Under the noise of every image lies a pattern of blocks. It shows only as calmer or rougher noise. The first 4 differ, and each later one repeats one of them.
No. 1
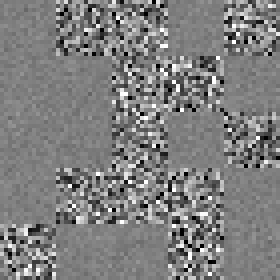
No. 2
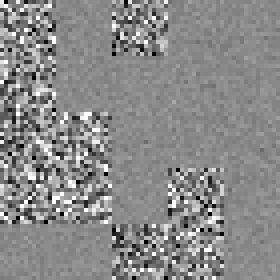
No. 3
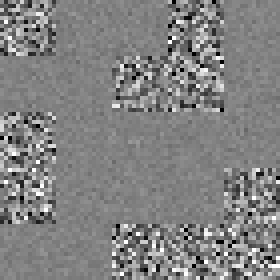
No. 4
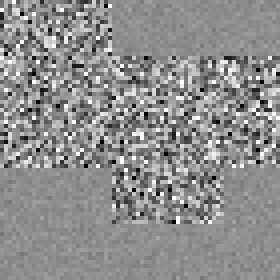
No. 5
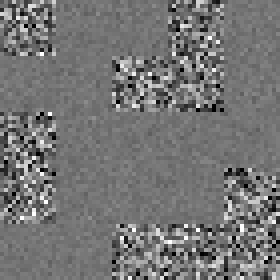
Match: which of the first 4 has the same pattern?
3
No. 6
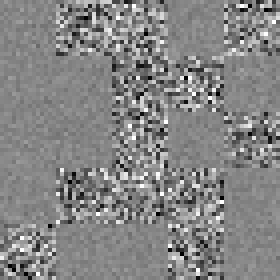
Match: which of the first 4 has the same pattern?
1
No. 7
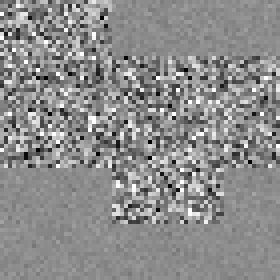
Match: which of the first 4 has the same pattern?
4
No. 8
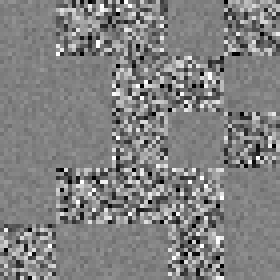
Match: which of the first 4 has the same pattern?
1
